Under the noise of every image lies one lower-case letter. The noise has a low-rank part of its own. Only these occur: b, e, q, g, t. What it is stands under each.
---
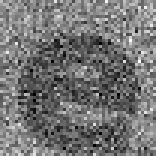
e
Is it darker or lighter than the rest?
darker
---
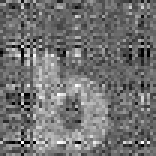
b
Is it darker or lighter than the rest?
lighter
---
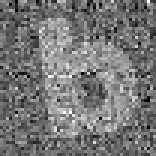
b
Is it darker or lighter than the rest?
lighter
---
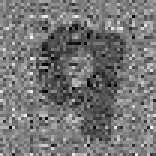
q
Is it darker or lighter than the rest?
darker
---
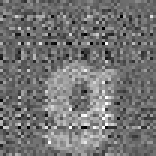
g
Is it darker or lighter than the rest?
lighter
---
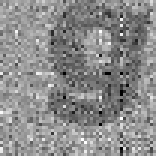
g
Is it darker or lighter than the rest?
darker
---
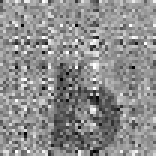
b
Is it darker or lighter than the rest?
darker
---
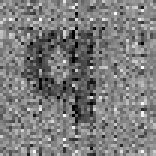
q
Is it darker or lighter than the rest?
darker
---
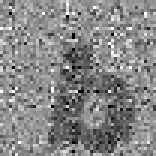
b
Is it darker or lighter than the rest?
darker
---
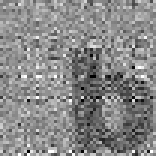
b
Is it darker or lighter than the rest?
darker
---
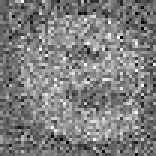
e
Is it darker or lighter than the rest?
lighter
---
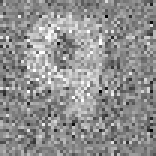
q
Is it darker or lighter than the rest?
lighter
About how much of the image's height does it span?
two thirds
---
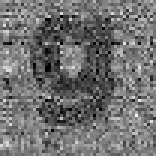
g
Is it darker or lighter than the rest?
darker
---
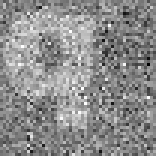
q
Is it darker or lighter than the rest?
lighter
